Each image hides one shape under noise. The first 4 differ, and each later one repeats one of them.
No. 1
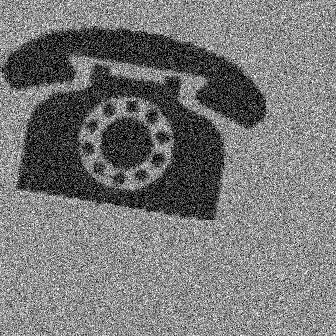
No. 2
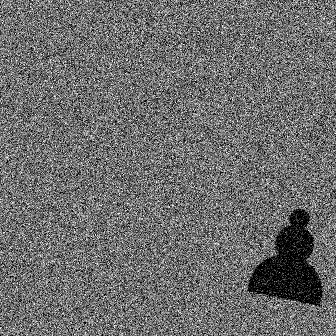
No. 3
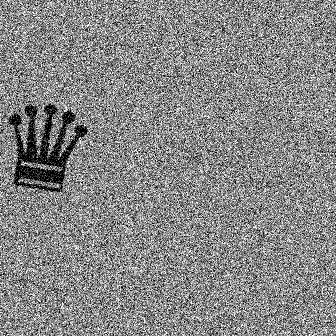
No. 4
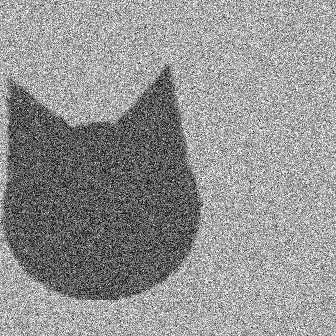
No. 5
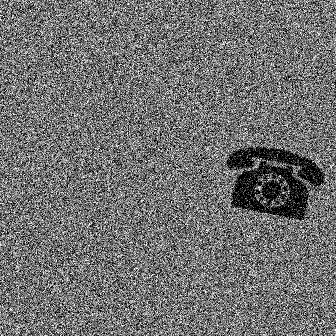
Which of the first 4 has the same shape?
1
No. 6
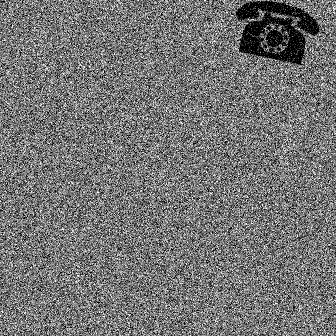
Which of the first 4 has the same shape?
1
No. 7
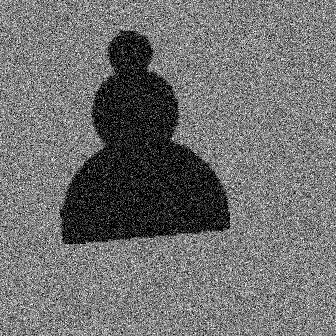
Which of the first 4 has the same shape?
2
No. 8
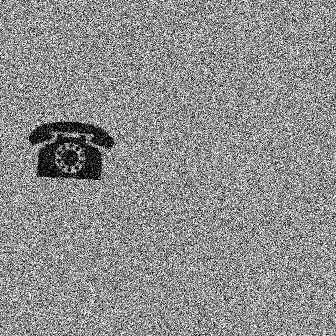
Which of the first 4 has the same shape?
1
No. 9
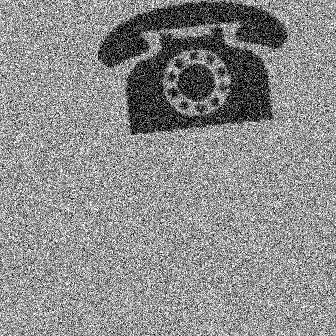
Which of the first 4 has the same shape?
1
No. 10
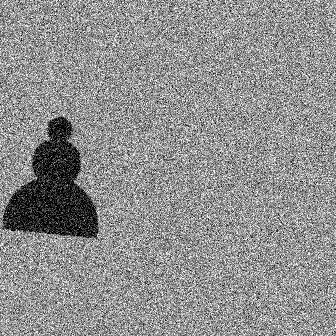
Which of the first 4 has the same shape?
2
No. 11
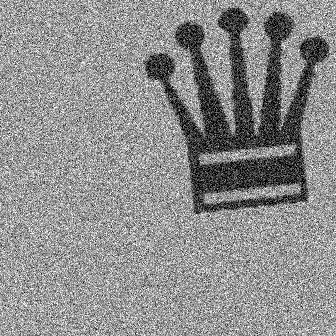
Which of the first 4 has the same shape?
3
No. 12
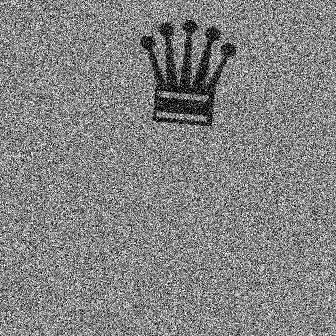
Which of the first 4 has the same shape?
3
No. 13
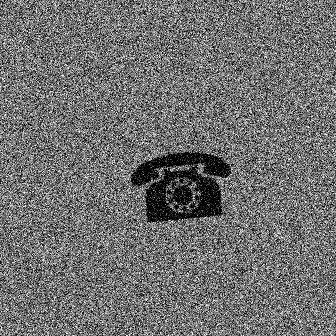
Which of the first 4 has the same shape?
1
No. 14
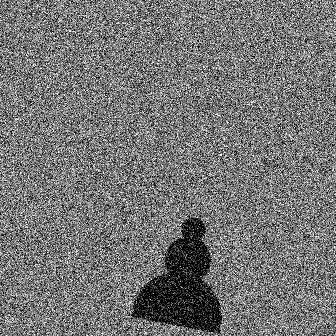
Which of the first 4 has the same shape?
2
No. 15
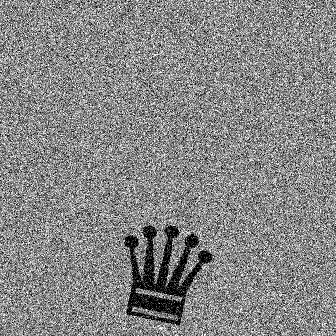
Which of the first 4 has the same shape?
3
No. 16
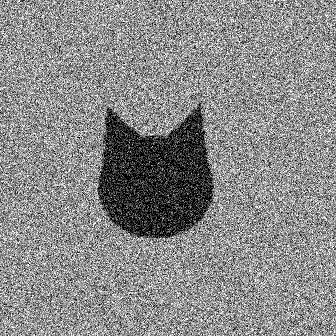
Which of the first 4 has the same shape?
4
